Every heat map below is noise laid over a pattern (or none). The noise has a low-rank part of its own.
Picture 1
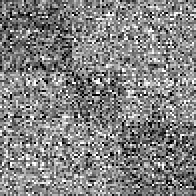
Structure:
blocks along the diagonal
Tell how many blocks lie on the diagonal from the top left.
3
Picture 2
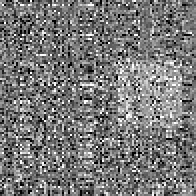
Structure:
one block
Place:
middle right
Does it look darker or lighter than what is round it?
lighter
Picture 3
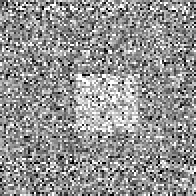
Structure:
one block
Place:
centre
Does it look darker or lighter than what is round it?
lighter
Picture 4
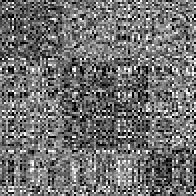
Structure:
blocks along the diagonal
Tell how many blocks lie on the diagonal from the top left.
3
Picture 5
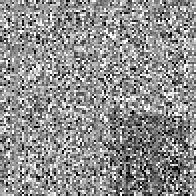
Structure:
one block
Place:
bottom right
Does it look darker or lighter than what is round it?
darker
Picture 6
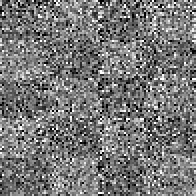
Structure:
a checkerboard
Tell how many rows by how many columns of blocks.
5 by 4
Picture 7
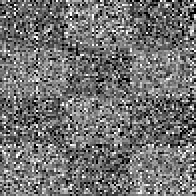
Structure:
a checkerboard
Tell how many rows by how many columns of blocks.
4 by 3
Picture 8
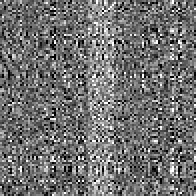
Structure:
one band of columns
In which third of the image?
middle
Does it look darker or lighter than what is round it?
lighter
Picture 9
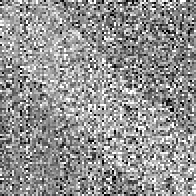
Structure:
a diagonal band
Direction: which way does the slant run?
top left to bottom right
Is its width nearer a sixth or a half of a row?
a half
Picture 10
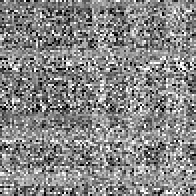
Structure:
bands of rows crossing bands of columns
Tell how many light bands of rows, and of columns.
3 and 3
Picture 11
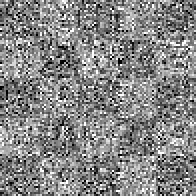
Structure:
a checkerboard
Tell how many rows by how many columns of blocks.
5 by 5
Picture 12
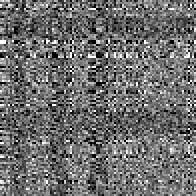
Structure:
bands of rows crossing bands of columns
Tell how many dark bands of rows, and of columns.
2 and 3
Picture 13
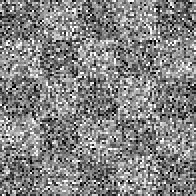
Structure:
a checkerboard
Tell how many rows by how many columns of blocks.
5 by 5
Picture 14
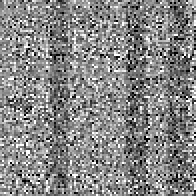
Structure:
bands of columns
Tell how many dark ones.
3
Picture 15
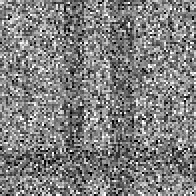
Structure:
bands of rows crossing bands of columns
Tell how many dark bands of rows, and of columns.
1 and 2
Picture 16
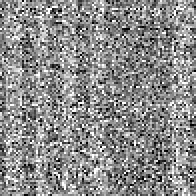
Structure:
bands of columns
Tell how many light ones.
5
